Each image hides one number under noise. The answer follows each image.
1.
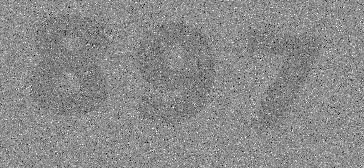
897
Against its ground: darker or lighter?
darker
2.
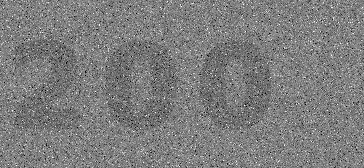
200
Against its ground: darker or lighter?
darker
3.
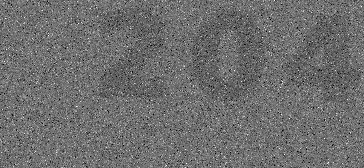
204
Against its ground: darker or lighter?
darker
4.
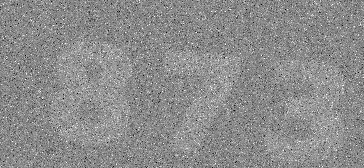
873
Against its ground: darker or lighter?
lighter
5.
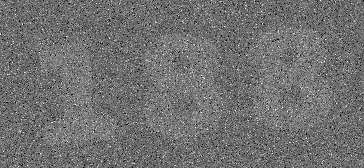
188
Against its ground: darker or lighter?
lighter
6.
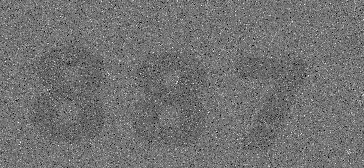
887
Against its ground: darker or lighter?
darker
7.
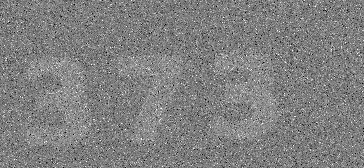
373
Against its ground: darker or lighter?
lighter
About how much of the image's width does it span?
two thirds
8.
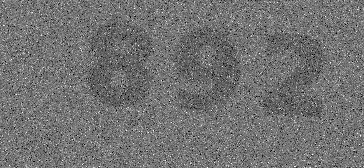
892
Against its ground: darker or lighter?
darker
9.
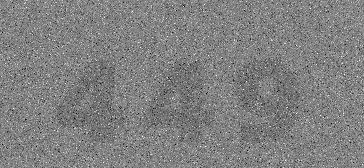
449
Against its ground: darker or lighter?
darker
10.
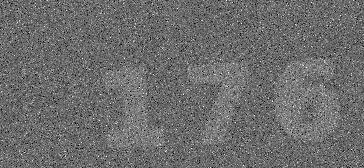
176
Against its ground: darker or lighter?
lighter
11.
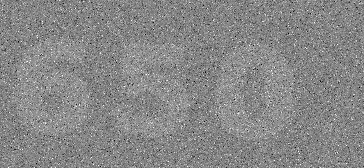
650
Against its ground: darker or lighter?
lighter
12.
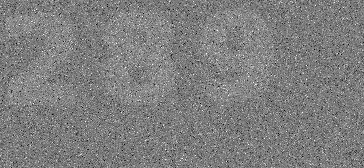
289
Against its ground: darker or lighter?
lighter
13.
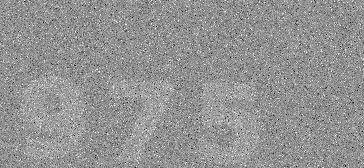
975
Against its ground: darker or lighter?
lighter
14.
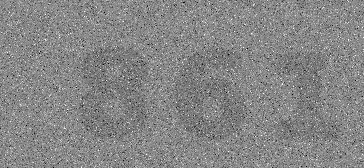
861
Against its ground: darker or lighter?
darker
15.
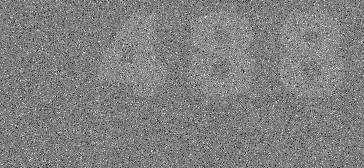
488
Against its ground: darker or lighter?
lighter
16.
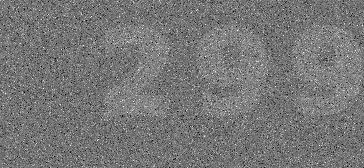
299
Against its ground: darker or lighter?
lighter
